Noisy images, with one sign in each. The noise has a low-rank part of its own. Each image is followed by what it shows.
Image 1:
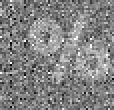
percent sign
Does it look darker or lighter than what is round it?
lighter
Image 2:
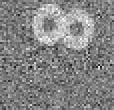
infinity sign
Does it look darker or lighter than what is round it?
lighter
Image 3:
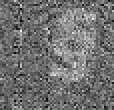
section sign
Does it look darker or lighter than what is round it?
lighter
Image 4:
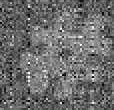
hash sign
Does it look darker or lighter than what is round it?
lighter
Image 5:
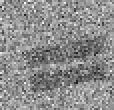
equals sign
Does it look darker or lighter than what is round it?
darker
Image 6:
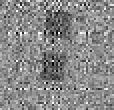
colon
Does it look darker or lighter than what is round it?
darker
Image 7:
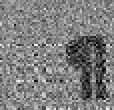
pilcrow
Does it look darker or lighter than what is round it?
darker
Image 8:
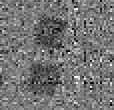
colon
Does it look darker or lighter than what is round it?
darker
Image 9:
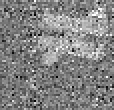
not-equal sign
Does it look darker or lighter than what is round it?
lighter
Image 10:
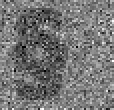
section sign
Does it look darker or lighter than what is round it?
darker
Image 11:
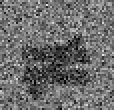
not-equal sign
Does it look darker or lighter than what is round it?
darker
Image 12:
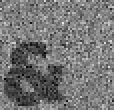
ampersand
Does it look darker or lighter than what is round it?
darker
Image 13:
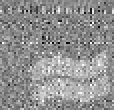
approximately sign
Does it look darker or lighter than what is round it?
lighter
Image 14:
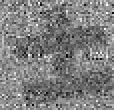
plus-minus sign
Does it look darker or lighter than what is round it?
darker
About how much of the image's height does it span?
nearly all
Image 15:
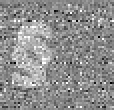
section sign
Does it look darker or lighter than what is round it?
lighter
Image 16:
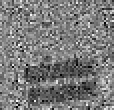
equals sign
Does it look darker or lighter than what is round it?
darker
